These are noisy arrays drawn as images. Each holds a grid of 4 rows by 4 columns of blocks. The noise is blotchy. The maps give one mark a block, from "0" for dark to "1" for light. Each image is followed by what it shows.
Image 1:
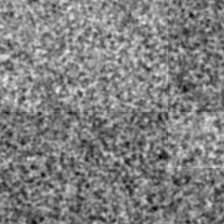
1110
1110
0001
0000
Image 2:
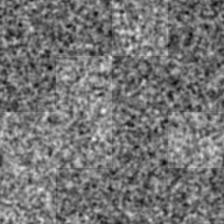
0010
0100
1101
1000
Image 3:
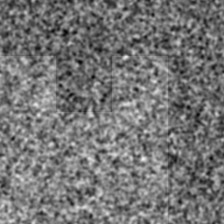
0000
1010
1110
1110
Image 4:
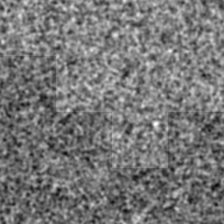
1111
0111
0010
0000
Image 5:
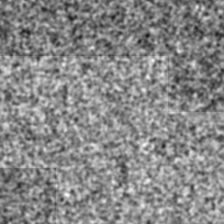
0000
1110
1111
0111
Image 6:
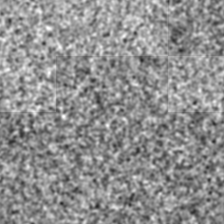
1110
1001
0000
0000
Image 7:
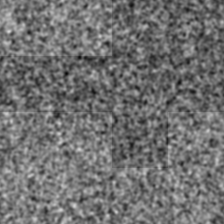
1100
0000
1101
1111
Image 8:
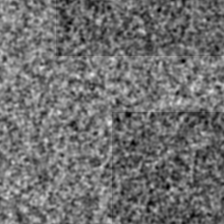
1000
1111
1100
1100
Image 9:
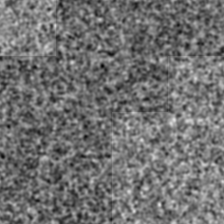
1000
0001
0011
0011
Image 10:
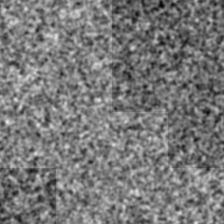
1100
1100
1110
0111
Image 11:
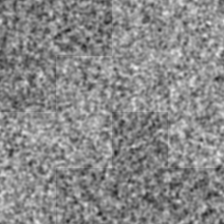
0011
0111
1101
1000
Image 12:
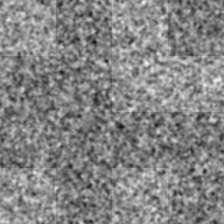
1010
0011
0000
1010
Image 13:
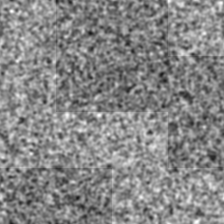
1001
1000
1110
0011
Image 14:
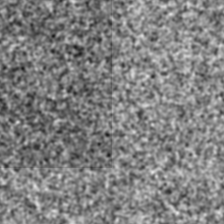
0011
0011
0011
1111
